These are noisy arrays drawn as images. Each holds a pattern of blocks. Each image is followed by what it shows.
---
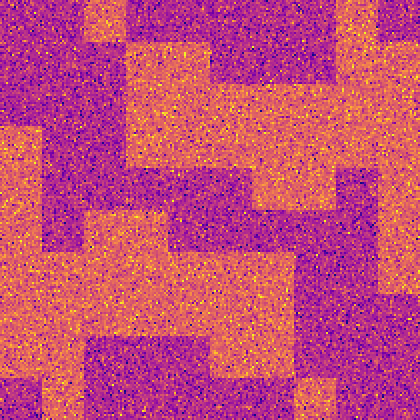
the same after a half turn
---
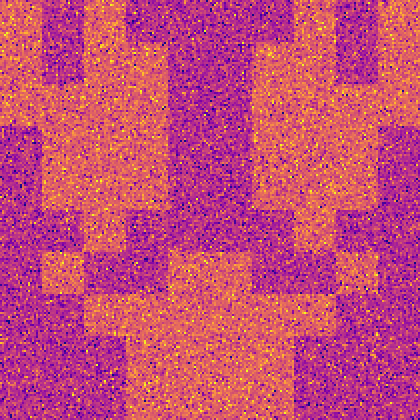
left and right mirror each other
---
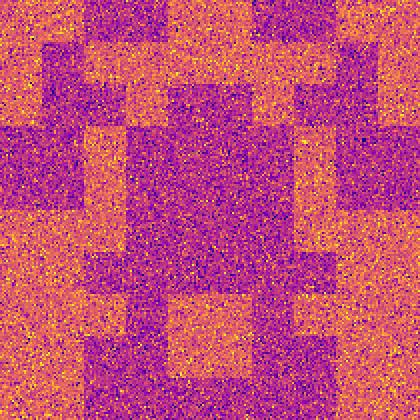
left and right mirror each other
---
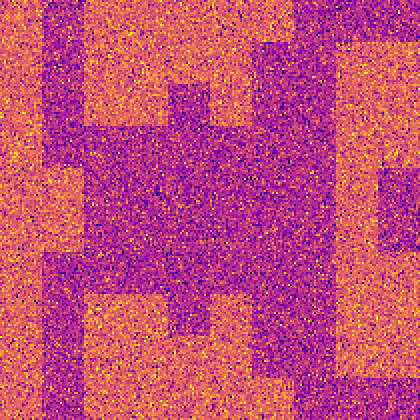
top and bottom mirror each other
